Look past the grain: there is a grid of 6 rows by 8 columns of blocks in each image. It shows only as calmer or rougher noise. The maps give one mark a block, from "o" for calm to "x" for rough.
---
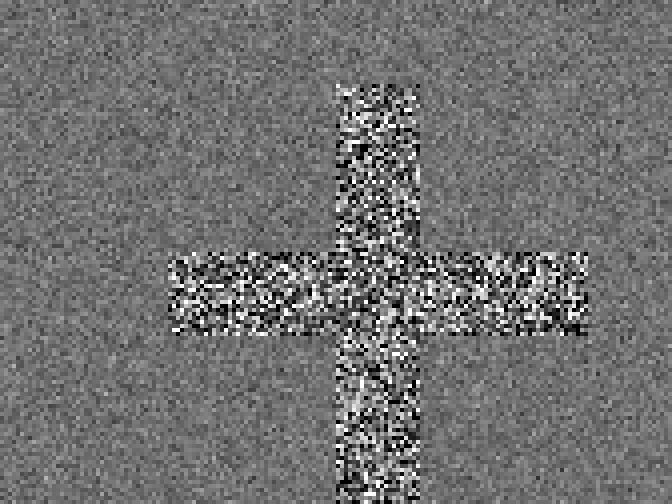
o o o o o o o o
o o o o x o o o
o o o o x o o o
o o x x x x x o
o o o o x o o o
o o o o x o o o
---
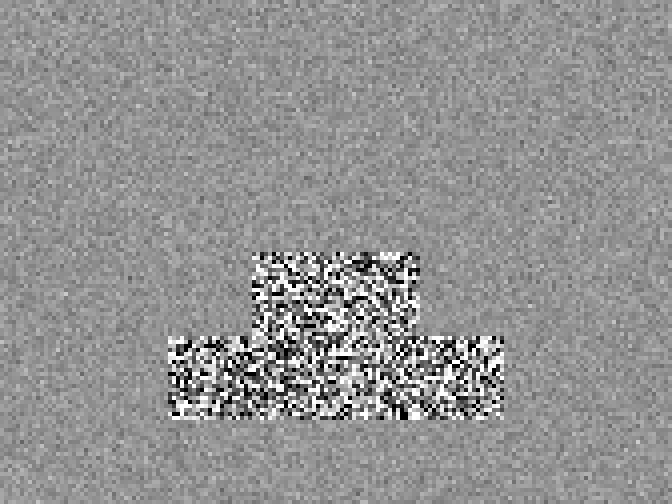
o o o o o o o o
o o o o o o o o
o o o o o o o o
o o o x x o o o
o o x x x x o o
o o o o o o o o
